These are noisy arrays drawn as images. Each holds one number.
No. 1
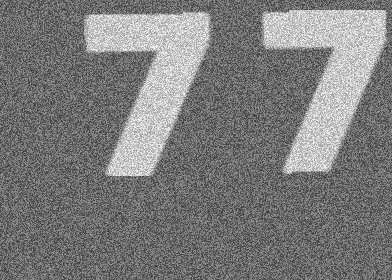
77
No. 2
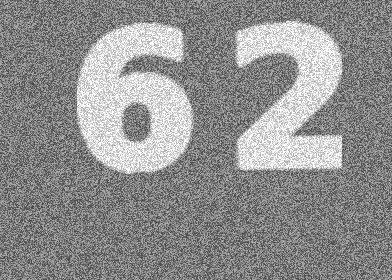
62
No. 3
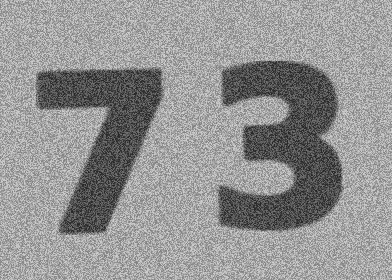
73
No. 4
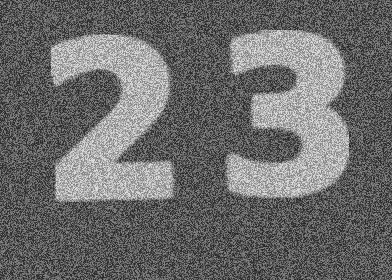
23
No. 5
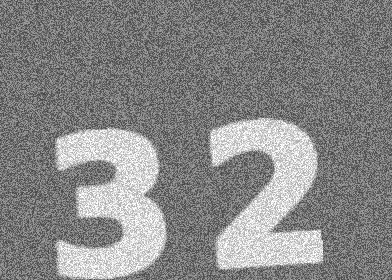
32
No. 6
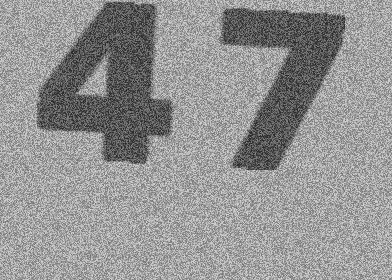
47
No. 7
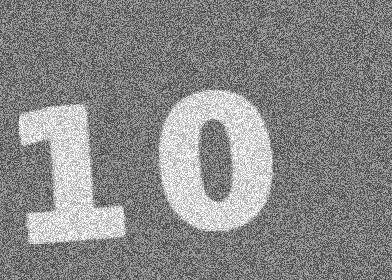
10
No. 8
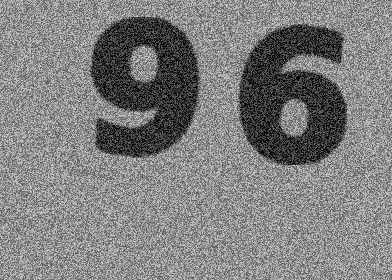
96
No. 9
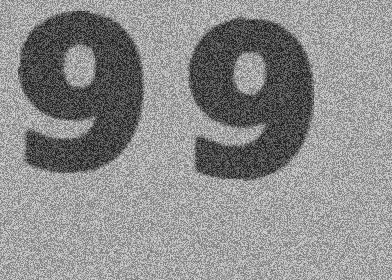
99
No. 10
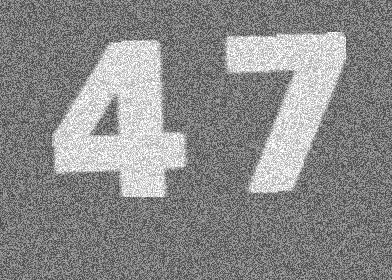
47
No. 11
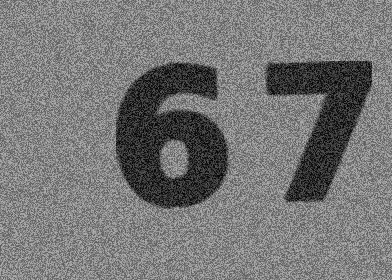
67
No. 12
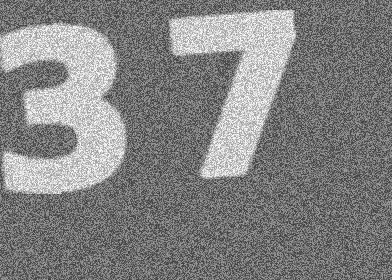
37
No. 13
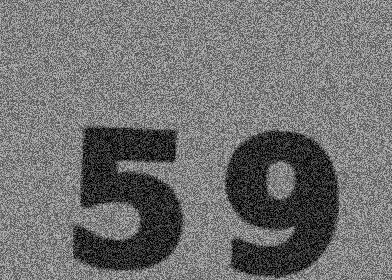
59
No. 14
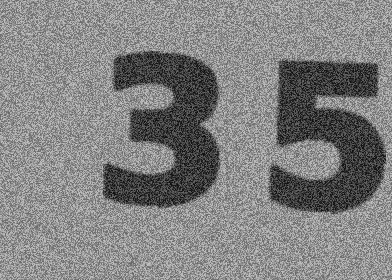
35
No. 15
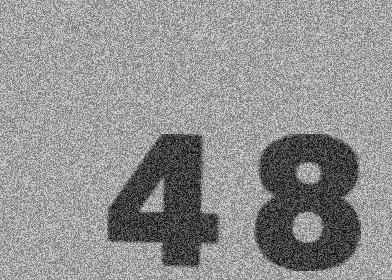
48
